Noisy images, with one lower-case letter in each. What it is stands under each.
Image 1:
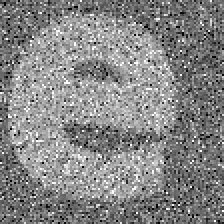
e
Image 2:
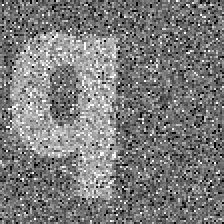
q
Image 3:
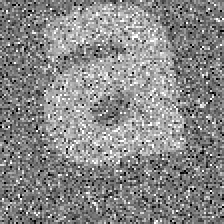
a
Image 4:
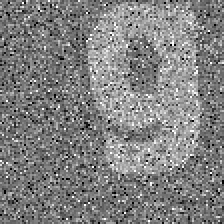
g
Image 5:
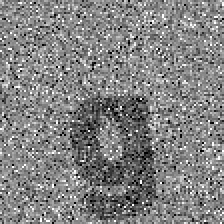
g
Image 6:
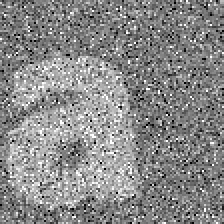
a
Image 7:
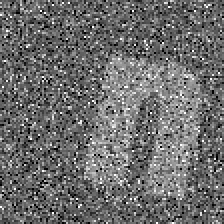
n
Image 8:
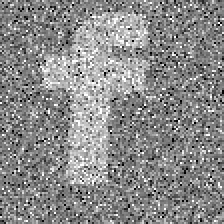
f
